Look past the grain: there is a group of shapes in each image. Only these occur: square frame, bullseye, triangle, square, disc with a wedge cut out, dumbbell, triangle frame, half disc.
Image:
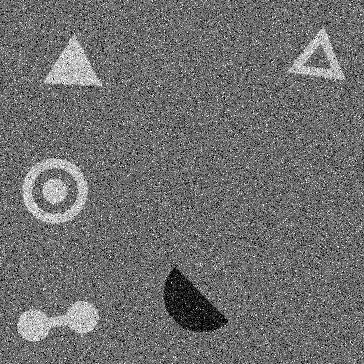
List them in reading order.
top left: light triangle; top right: light triangle frame; middle left: light bullseye; bottom left: light dumbbell; bottom middle: dark half disc
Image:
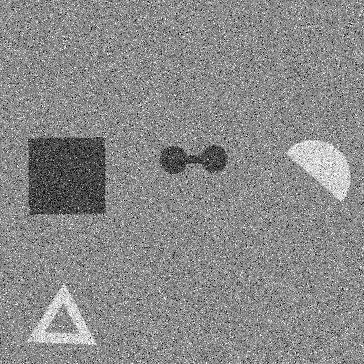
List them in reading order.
middle left: dark square; centre: dark dumbbell; middle right: light half disc; bottom left: light triangle frame
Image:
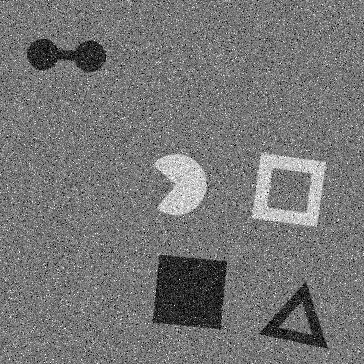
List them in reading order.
top left: dark dumbbell; centre: light disc with a wedge cut out; middle right: light square frame; bottom middle: dark square; bottom right: dark triangle frame
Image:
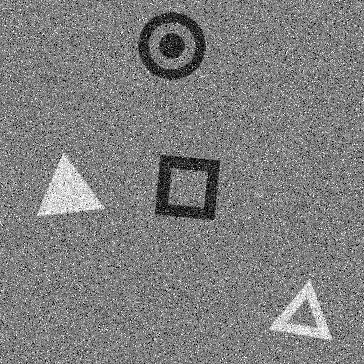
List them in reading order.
top middle: dark bullseye; middle left: light triangle; centre: dark square frame; bottom right: light triangle frame
